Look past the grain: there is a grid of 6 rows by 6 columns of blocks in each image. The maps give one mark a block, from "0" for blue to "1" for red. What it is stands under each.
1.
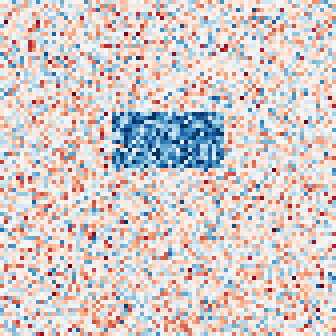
1 1 1 1 1 1
1 1 1 1 1 1
1 1 0 0 1 1
1 1 1 1 1 1
1 1 1 1 1 1
1 1 1 1 1 1
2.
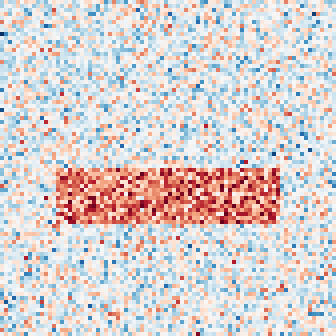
0 0 0 0 0 0
0 0 0 0 0 0
0 0 0 0 0 0
0 1 1 1 1 0
0 0 0 0 0 0
0 0 0 0 0 0
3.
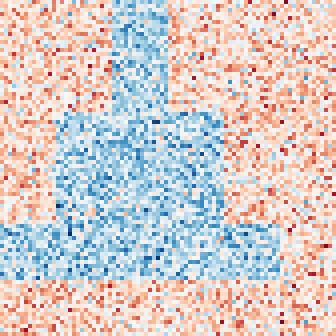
1 1 0 1 1 1
1 1 0 1 1 1
1 0 0 0 1 1
1 0 0 0 1 1
0 0 0 0 0 1
1 1 1 1 1 1
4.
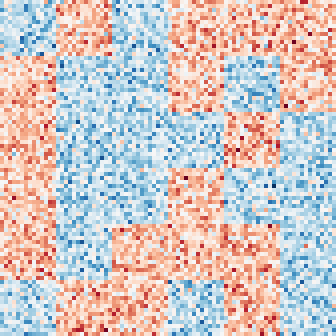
0 1 0 1 1 1
1 0 0 1 0 1
1 0 0 0 1 0
1 0 0 1 0 0
1 0 1 1 1 0
0 1 1 0 1 0
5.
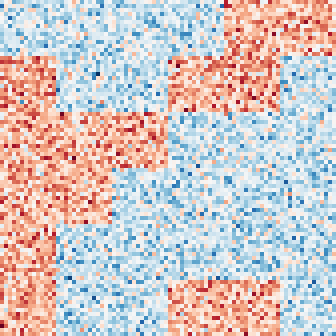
0 0 0 0 1 1
1 0 0 1 1 0
1 1 1 0 0 0
1 1 0 0 0 0
1 0 0 0 0 0
1 0 0 1 1 0
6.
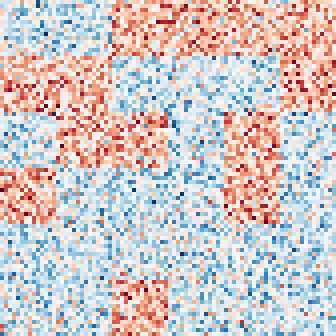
0 0 1 1 1 1
1 1 0 0 0 1
0 1 1 0 1 0
1 0 0 0 1 0
0 0 0 0 0 0
0 0 1 0 0 0
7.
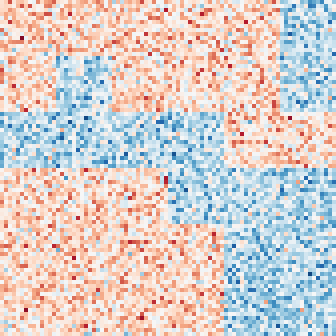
1 1 1 1 1 0
1 0 1 1 1 0
0 0 0 0 1 1
1 1 1 0 0 0
1 1 1 1 0 0
1 1 1 1 0 0
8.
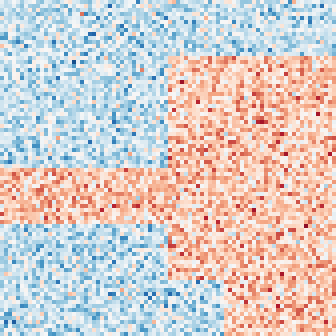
0 0 0 0 0 0
0 0 0 1 1 1
0 0 0 1 1 1
1 1 1 1 1 1
0 0 0 1 1 1
0 0 0 0 1 1
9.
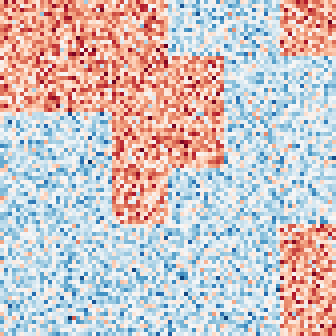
1 1 1 0 0 1
1 1 1 1 0 0
0 0 1 1 0 0
0 0 1 0 0 0
0 0 0 0 0 1
0 0 0 0 0 1
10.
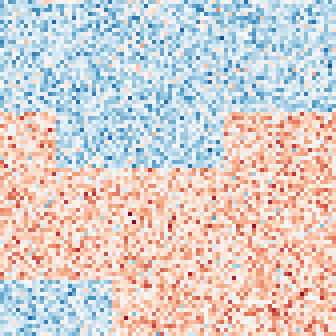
0 0 0 0 0 0
0 0 0 0 0 0
1 0 0 0 1 1
1 1 1 1 1 1
1 1 1 1 1 1
0 0 1 1 1 1
